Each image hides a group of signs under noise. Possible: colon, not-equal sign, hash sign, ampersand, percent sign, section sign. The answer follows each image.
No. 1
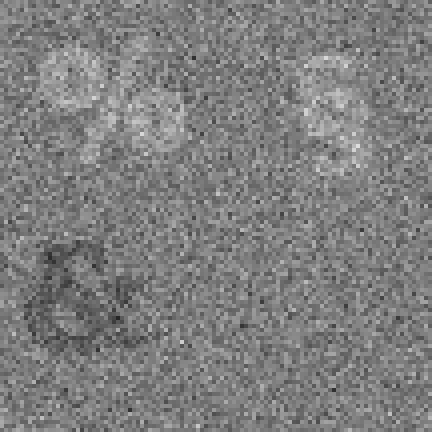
top left: light percent sign; top right: light section sign; bottom left: dark ampersand
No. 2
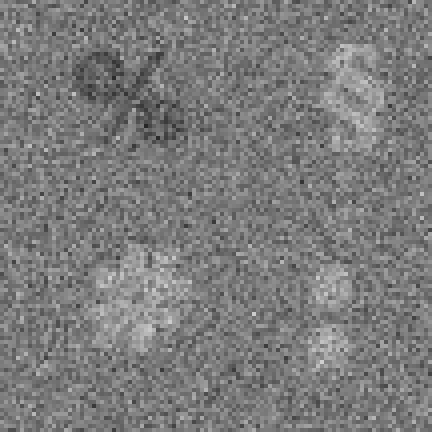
top left: dark percent sign; top right: light section sign; bottom left: light hash sign; bottom right: light colon
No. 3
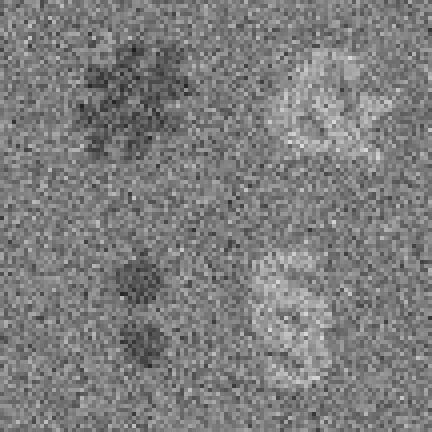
top left: dark hash sign; top right: light ampersand; bottom left: dark colon; bottom right: light section sign
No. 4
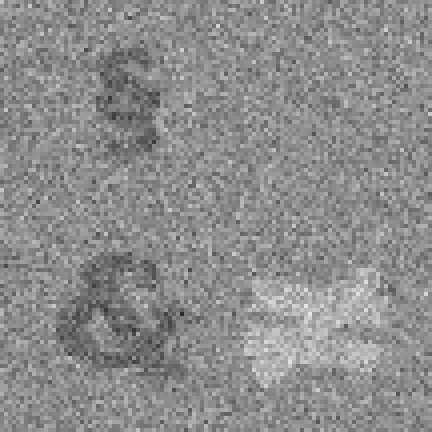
top left: dark section sign; bottom left: dark ampersand; bottom right: light not-equal sign
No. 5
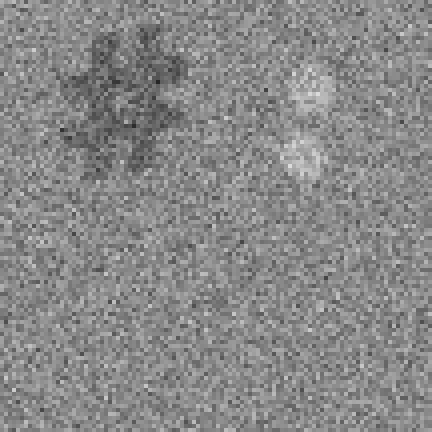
top left: dark hash sign; top right: light colon
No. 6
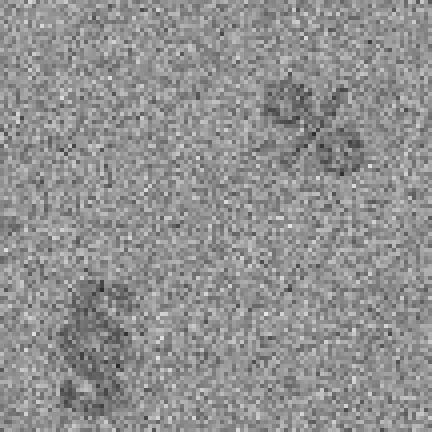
top right: dark percent sign; bottom left: dark section sign
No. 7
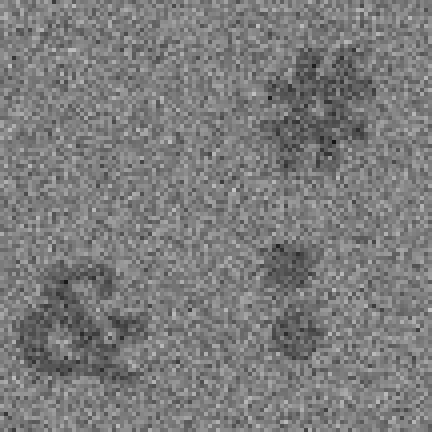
top right: dark hash sign; bottom left: dark ampersand; bottom right: dark colon
